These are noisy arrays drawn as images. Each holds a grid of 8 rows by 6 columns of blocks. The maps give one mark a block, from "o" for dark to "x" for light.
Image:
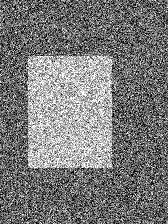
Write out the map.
o o o o o o
o o o o o o
o x x x o o
o x x x o o
o x x x o o
o x x x o o
o o o o o o
o o o o o o
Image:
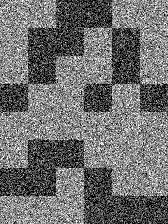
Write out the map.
x x o o x x
x o o x o x
x o x x o x
o x x o x o
x x x x x x
x o o x x x
o o x o x x
x x x o o o
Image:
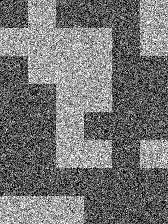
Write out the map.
o x o o o x
x x x x o x
o x x x o o
o o x x o o
o o x o o o
o o x x o x
o o o o o o
x x x o o o
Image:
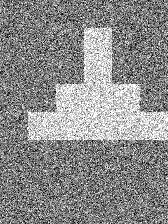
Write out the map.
o o o o o o
o o o x o o
o o o x o o
o o x x x o
o x x x x x
o o o o o o
o o o o o o
o o o o o o
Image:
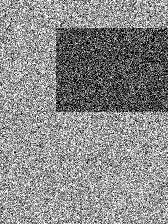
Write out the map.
x x x x x x
x x o o o o
x x o o o o
x x o o o o
x x x x x x
x x x x x x
x x x x x x
x x x x x x
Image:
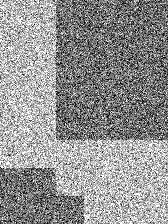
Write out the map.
x x o o o o
x x o o o o
x x o o o o
x x o o o o
x x o o o o
x x x x x x
o o x x x x
o o o x x x
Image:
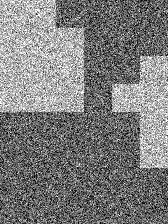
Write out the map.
x x o o o o
x x x o o o
x x x o o x
x x x o x x
o o o o o x
o o o o o x
o o o o o o
o o o o o o
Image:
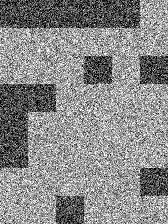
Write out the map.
o o o o o x
x x x x x x
x x x o x o
o o x x x x
o x x x x x
o x x x x x
x x x x x o
x x o x x x
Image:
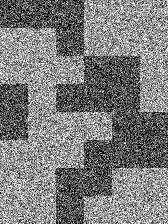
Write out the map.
o o o x x x
x x o x x x
x x x o o x
o x o o o x
o x x x o o
x x x o o o
x x o o x x
x x o x x x
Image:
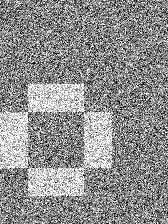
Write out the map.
o o o o o o
o o o o o o
o o o o o o
o x x o o o
x o o x o o
x o o x o o
o x x o o o
o o o o o o
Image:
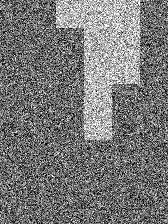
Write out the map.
o o x x x o
o o o x x o
o o o x x o
o o o x o o
o o o x o o
o o o o o o
o o o o o o
o o o o o o
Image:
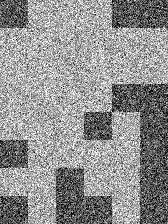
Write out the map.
o x x x o o
x x x x x x
x x x x x x
x x x x o o
x x x o x o
o x x x x o
x x o x x o
o x o o x o
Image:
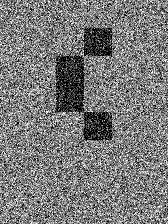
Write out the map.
x x x x x x
x x x o x x
x x o x x x
x x o x x x
x x x o x x
x x x x x x
x x x x x x
x x x x x x
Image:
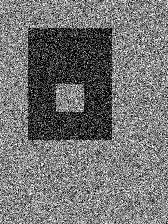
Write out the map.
x x x x x x
x o o o x x
x o o o x x
x o x o x x
x o o o x x
x x x x x x
x x x x x x
x x x x x x
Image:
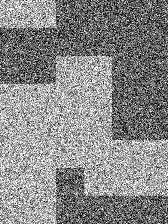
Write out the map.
x x o o o o
o o o o o o
o o x x o o
x x x x o o
x x x x o o
x x x x x x
x x o x x x
x x o o o o
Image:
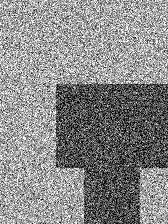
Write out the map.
x x x x x x
x x x x x x
x x x x x x
x x o o o o
x x o o o o
x x o o o o
x x x o o x
x x x o o x
